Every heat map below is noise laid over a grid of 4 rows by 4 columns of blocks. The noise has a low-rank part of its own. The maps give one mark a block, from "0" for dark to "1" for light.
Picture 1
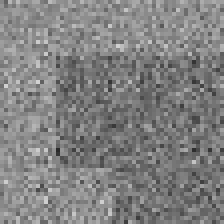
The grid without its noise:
1 1 1 1
1 0 0 0
1 0 0 0
1 1 0 0
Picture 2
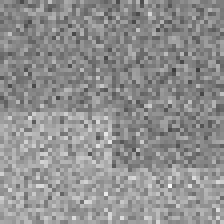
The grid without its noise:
0 0 0 0
0 0 0 0
1 1 0 0
1 1 1 1
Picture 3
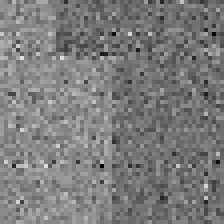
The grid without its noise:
1 0 0 0
1 1 0 0
1 1 0 0
1 1 0 0
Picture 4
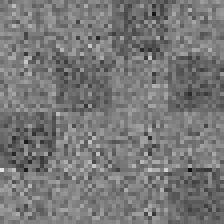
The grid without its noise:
1 1 0 1
1 0 1 0
0 1 1 1
1 1 1 0
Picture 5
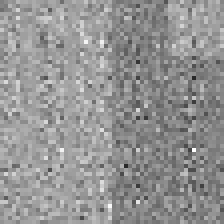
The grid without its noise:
1 1 0 1
1 1 0 0
1 1 0 0
1 1 0 0
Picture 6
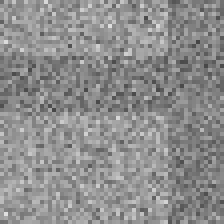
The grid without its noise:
1 1 1 0
0 0 0 0
1 1 1 0
1 1 1 0
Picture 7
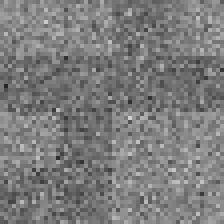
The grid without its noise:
1 1 0 1
0 0 0 0
1 0 1 1
0 0 1 1
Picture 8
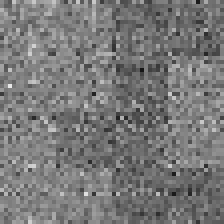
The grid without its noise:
1 1 0 0
1 1 0 1
1 0 0 1
1 1 0 0
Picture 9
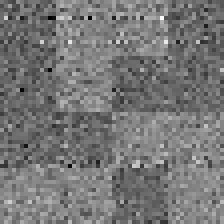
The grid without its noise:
0 1 1 0
0 1 0 0
0 0 1 1
1 1 0 1
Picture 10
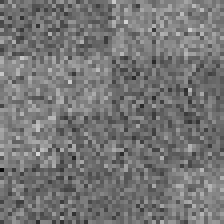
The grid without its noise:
0 0 1 1
1 1 0 0
1 0 0 0
0 0 0 1
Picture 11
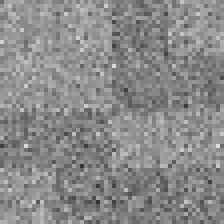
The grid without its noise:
1 1 0 1
1 1 0 0
0 0 1 1
1 0 0 0
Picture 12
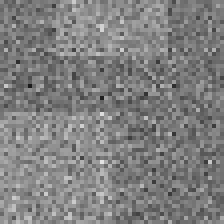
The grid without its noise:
0 1 1 0
0 0 0 0
1 1 0 0
1 1 0 0
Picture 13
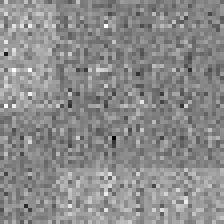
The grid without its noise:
1 0 0 0
1 0 0 0
0 0 0 0
0 1 1 1
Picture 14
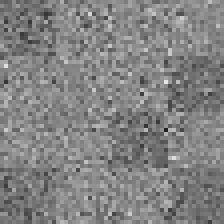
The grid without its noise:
0 1 1 1
1 1 1 0
1 1 0 1
0 1 1 0
